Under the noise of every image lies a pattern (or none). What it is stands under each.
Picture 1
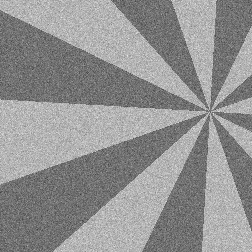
spokes from one point
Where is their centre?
middle right
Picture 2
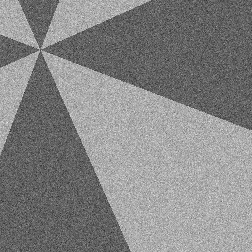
spokes from one point
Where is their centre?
top left
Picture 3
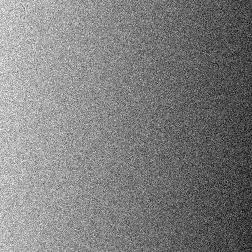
a smooth slope
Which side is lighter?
left
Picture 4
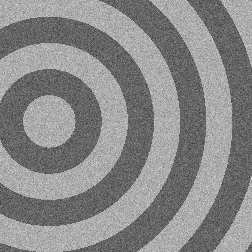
rings round one point
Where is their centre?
middle left
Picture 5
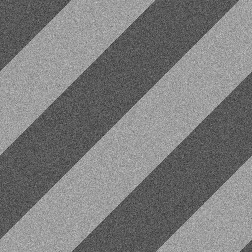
diagonal stripes
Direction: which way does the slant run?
bottom left to top right
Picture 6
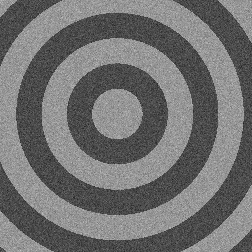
rings round one point
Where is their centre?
centre
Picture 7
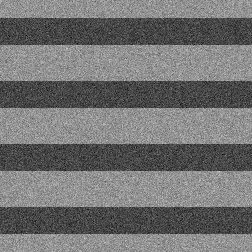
horizontal stripes
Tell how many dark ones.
4
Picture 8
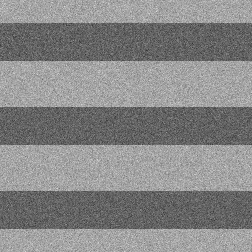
horizontal stripes
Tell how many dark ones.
3
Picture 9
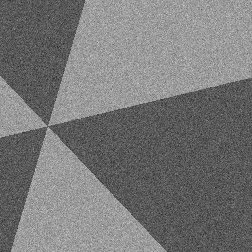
spokes from one point
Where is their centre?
middle left
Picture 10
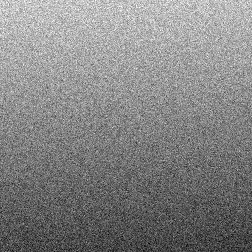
a smooth slope
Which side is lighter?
top
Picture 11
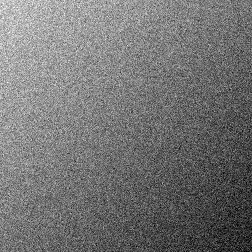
a smooth slope
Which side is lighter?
top left
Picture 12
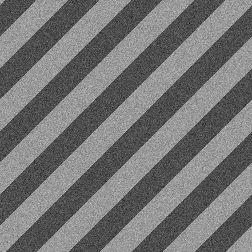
diagonal stripes
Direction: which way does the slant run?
bottom left to top right
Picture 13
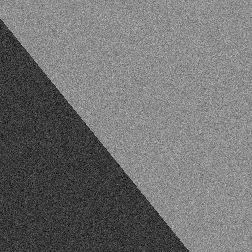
a sharp edge
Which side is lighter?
top right
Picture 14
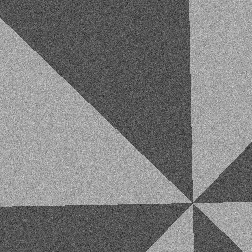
spokes from one point
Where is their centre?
bottom right
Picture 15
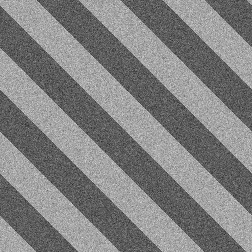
diagonal stripes
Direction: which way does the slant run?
top left to bottom right
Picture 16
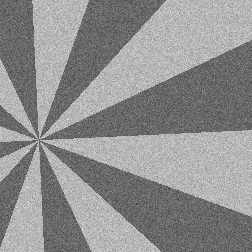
spokes from one point
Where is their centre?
middle left
